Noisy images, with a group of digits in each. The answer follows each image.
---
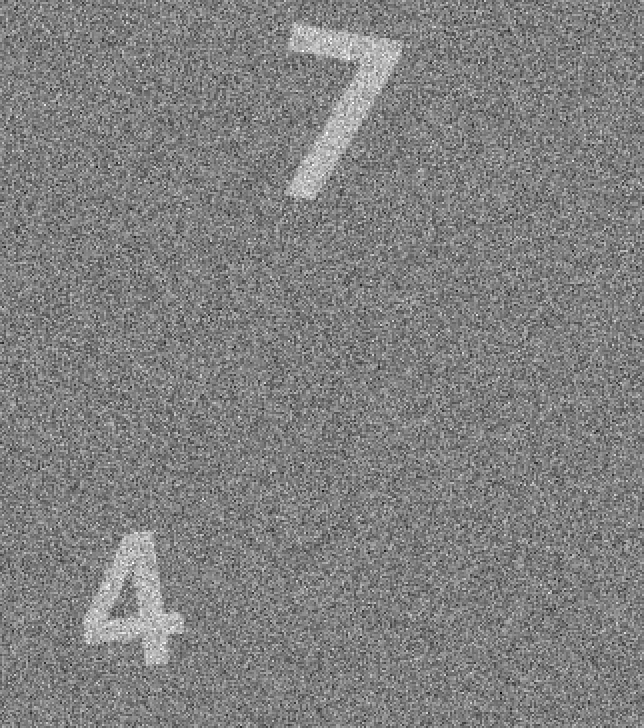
top middle: light 7; bottom left: light 4
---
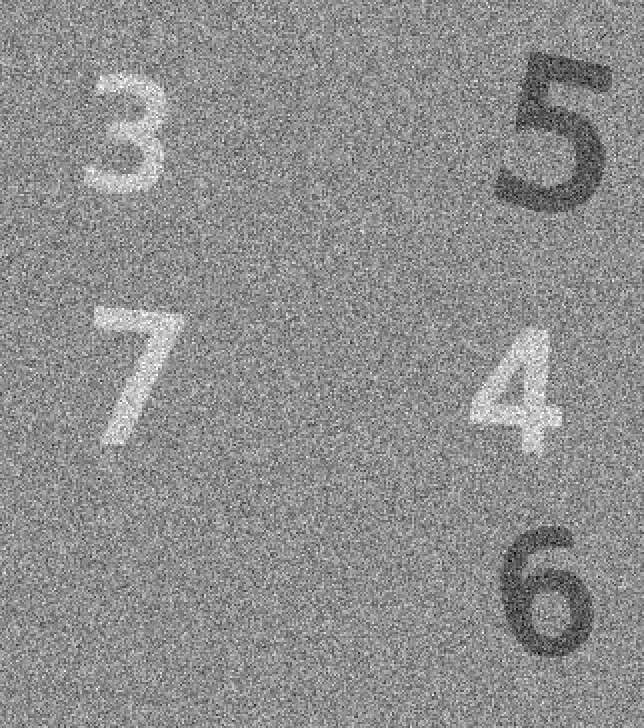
top left: light 3; top right: dark 5; middle left: light 7; middle right: light 4; bottom right: dark 6
